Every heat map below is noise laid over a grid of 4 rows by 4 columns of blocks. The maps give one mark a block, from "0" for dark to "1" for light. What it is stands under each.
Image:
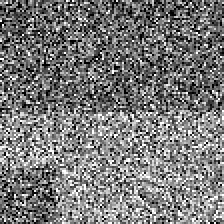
0 0 0 0
0 0 0 0
1 1 1 1
0 1 1 1
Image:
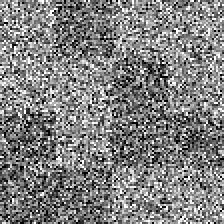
1 0 1 1
1 1 0 1
0 1 0 0
0 0 1 1
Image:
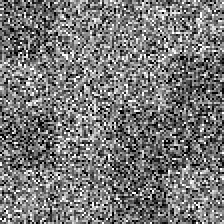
0 1 1 1
1 1 1 0
0 1 0 0
1 1 0 1
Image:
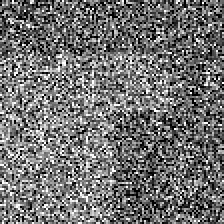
0 0 0 0
1 1 1 0
1 1 0 0
1 1 0 0
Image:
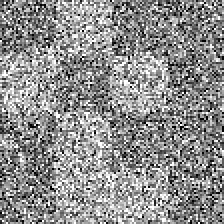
0 1 0 0
1 0 1 0
0 1 0 0
0 1 1 0
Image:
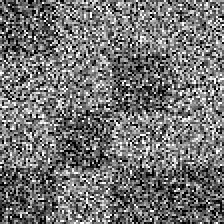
0 1 1 1
1 1 0 1
1 0 1 1
0 1 0 0
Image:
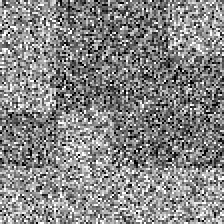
1 0 0 1
1 0 0 0
0 1 0 0
1 1 1 1
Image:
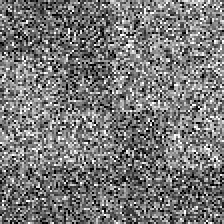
0 0 1 1
1 0 1 1
1 1 0 1
0 0 0 0
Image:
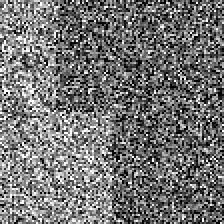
1 0 0 0
1 0 0 0
1 1 0 0
1 1 0 0
